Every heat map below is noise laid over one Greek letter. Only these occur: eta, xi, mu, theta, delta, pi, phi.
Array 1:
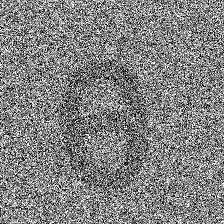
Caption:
dark theta
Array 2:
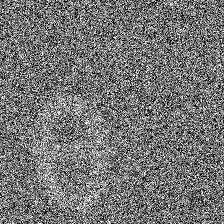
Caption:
light theta
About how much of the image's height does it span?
half
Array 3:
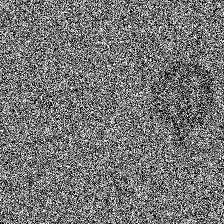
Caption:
dark phi, middle right
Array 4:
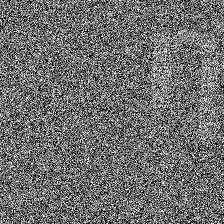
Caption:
light eta
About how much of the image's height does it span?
half
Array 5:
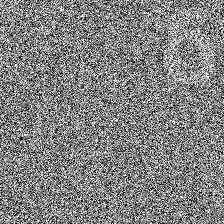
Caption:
light delta, top right
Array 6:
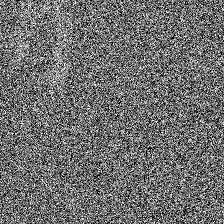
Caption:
light eta, top left
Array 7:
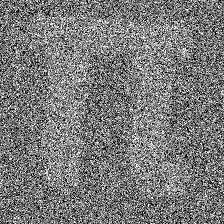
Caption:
light pi
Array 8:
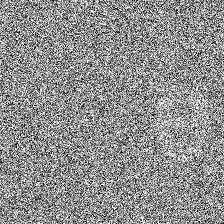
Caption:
light theta, middle right
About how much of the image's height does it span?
a third
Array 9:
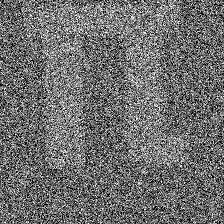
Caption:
light pi
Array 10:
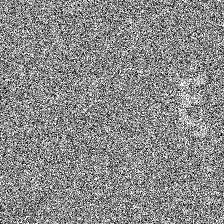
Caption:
light xi, middle right
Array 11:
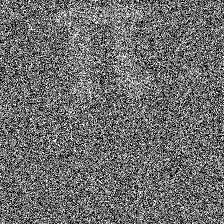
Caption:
light pi, top middle
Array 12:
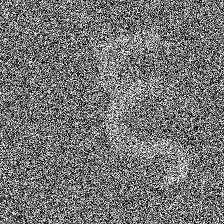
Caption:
light xi
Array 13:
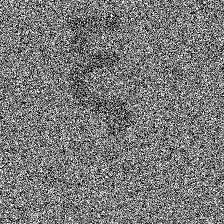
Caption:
dark xi
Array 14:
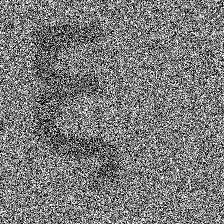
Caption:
dark xi
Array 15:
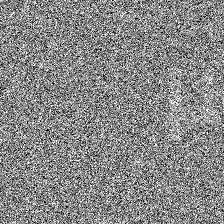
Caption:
light mu, middle right
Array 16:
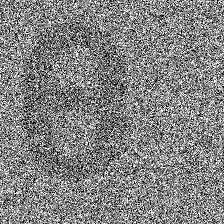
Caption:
dark theta
